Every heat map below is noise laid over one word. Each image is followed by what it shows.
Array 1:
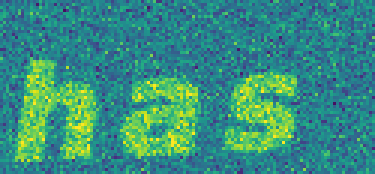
has
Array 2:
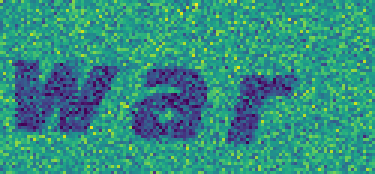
war
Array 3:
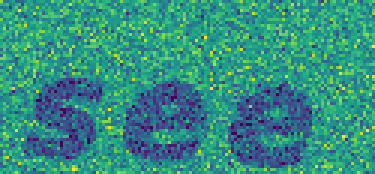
see
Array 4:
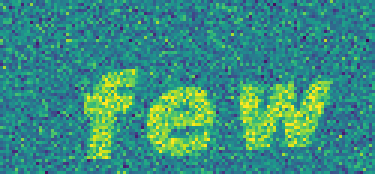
few
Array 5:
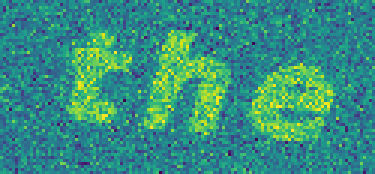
the
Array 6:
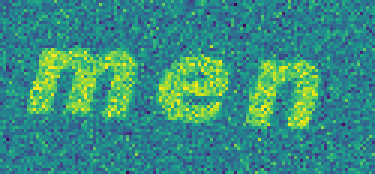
men
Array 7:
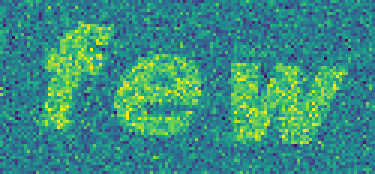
few
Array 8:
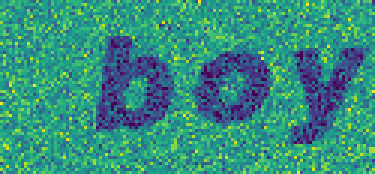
boy
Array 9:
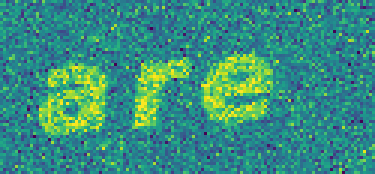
are
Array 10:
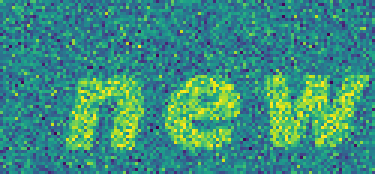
new
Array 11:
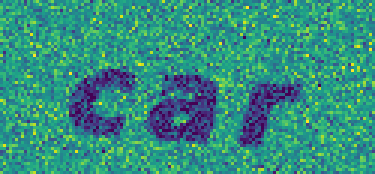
car
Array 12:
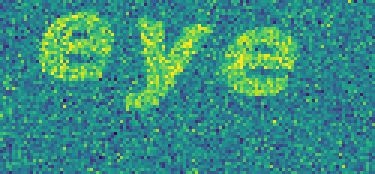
eye
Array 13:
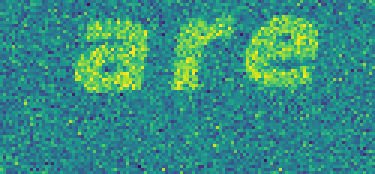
are
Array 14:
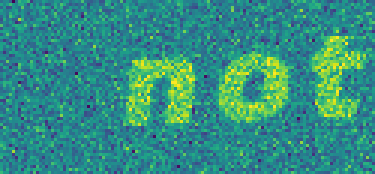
not
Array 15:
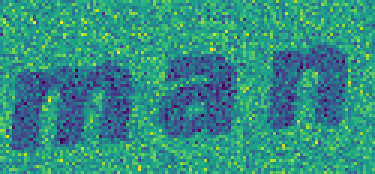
man
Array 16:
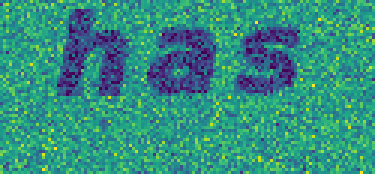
has
